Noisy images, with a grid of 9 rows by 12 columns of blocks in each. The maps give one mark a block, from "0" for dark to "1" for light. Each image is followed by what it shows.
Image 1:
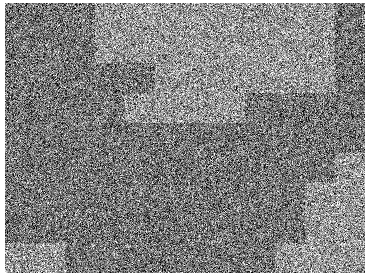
000111111110
000111111110
000001111110
000011110000
000000000000
000000000001
000000000011
000000000011
110000000111
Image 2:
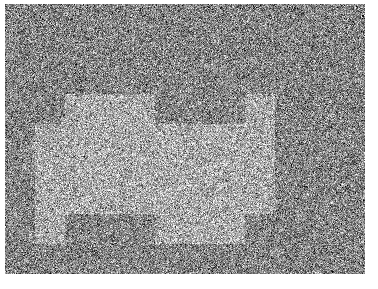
000000000000
000000000000
000000000000
001110001000
011111111000
011111111000
011111111000
010001110000
000000000000
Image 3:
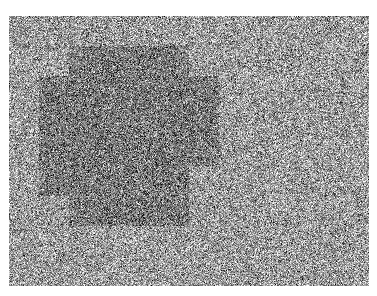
111111111111
110000111111
100000011111
100000011111
100000011111
100000111111
110000111111
111111111111
111111111111
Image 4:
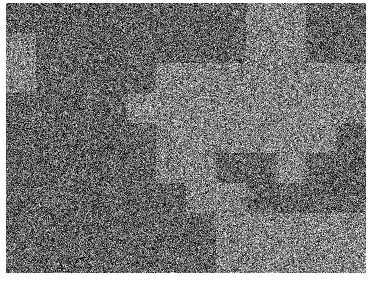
000000001100
100000001100
100001111111
000011111111
000001111110
000001100100
000000110000
000000011111
000000011111
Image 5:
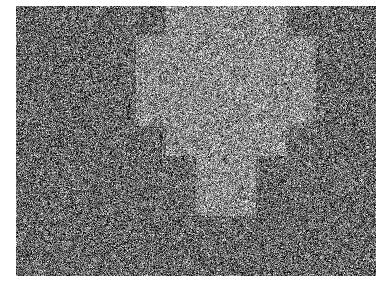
000001111000
000011111100
000011111100
000011111100
000001111000
000000110000
000000110000
000000000000
000000000000
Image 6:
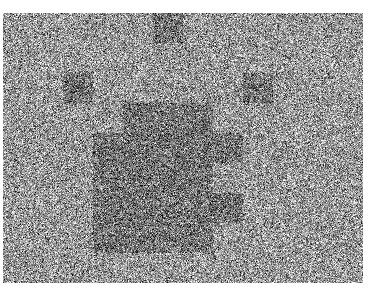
111110111111
111111111111
110111110111
111100011111
111000001111
111000011111
111000001111
111000011111
111111111111
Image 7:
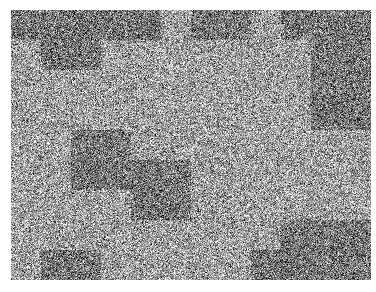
000001001000
100111111100
111111111100
111111111100
110011111111
110000111111
111100111111
111111111000
100111110000
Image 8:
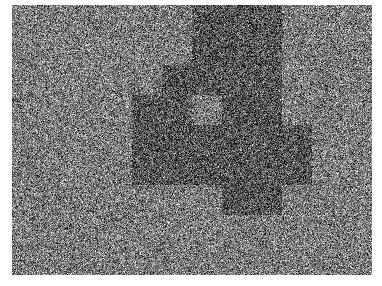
111111000111
111111000111
111110000111
111100100111
111100000011
111100000011
111111100111
111111111111
111111111111
